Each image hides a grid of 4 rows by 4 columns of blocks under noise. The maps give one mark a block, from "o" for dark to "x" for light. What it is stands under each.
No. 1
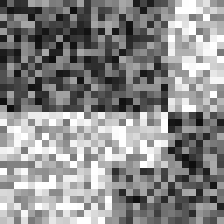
o o o x
o o o x
x x x o
x x o o
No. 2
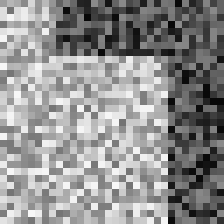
x o o o
x x x o
x x x o
x x x o
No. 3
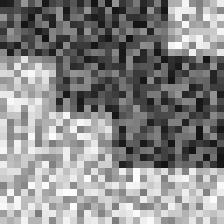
o o o x
x o o o
x x o o
x x x x
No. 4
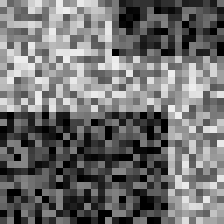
x x o o
x x x x
o o o x
o o o x
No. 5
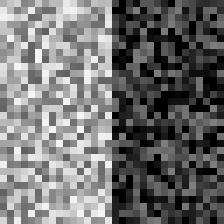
x x o o
x x o o
x x o o
x x o o
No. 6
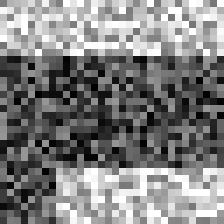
x x x x
o o o o
o o o o
o x x x
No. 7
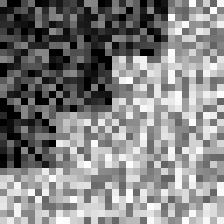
o o o x
o o x x
o x x x
x x x x
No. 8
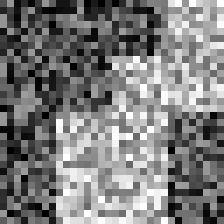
o o o x
o o x x
o x x o
o x x o
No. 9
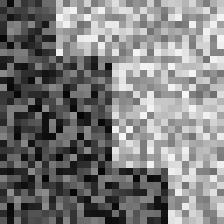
o x x x
o o x x
o o x x
o o o x
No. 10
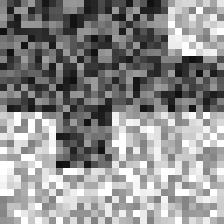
o o o x
o o o o
x o x x
x x x x
